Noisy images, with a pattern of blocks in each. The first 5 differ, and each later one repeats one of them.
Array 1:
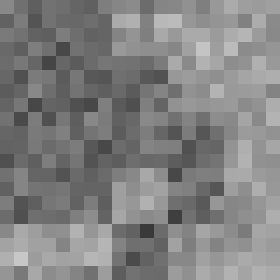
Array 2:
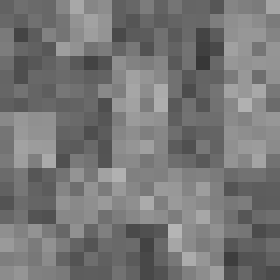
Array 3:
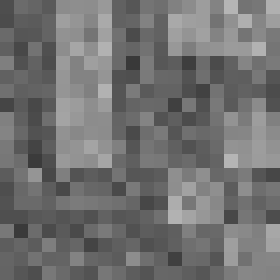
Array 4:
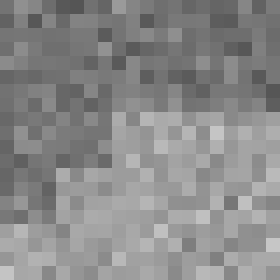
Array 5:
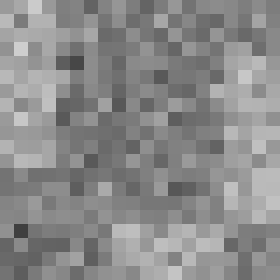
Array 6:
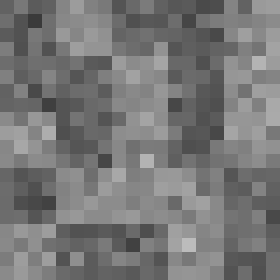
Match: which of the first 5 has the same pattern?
2
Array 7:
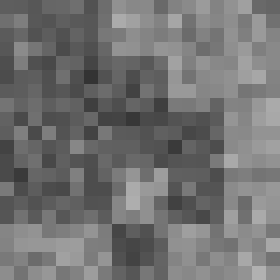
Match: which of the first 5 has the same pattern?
1
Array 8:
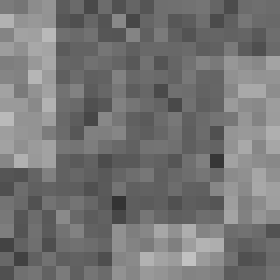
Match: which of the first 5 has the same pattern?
5
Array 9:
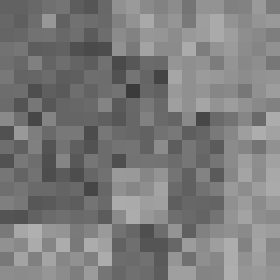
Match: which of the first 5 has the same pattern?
1
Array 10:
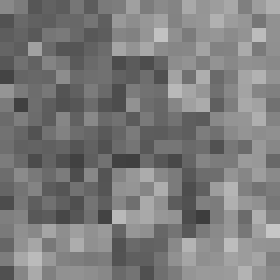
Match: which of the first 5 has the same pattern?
1
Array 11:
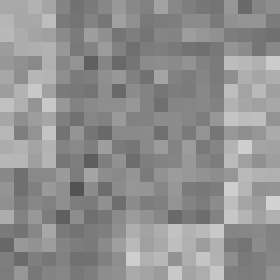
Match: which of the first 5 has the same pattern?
5
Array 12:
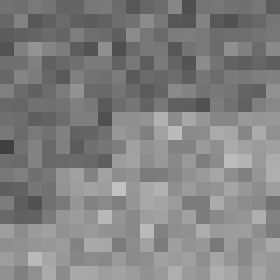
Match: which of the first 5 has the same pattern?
4
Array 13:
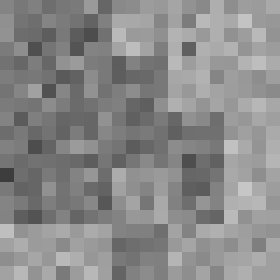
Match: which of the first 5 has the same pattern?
1
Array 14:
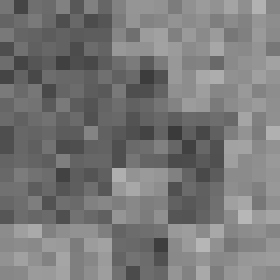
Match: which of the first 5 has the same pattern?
1
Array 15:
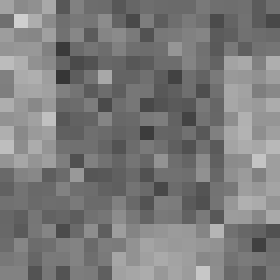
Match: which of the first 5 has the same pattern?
5
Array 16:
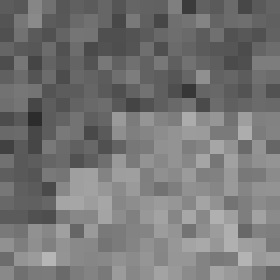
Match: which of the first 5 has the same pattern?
4
